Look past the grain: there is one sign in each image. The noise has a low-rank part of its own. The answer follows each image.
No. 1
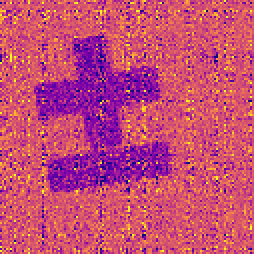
plus-minus sign
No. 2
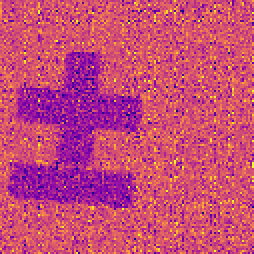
plus-minus sign
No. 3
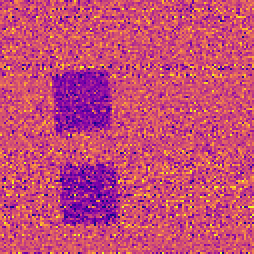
colon
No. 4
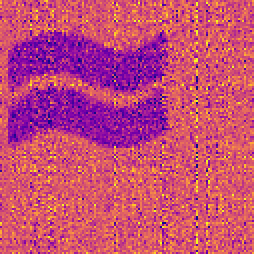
approximately sign
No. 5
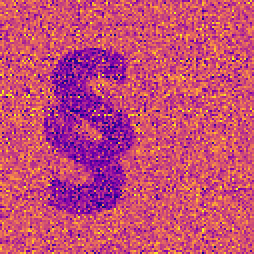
section sign
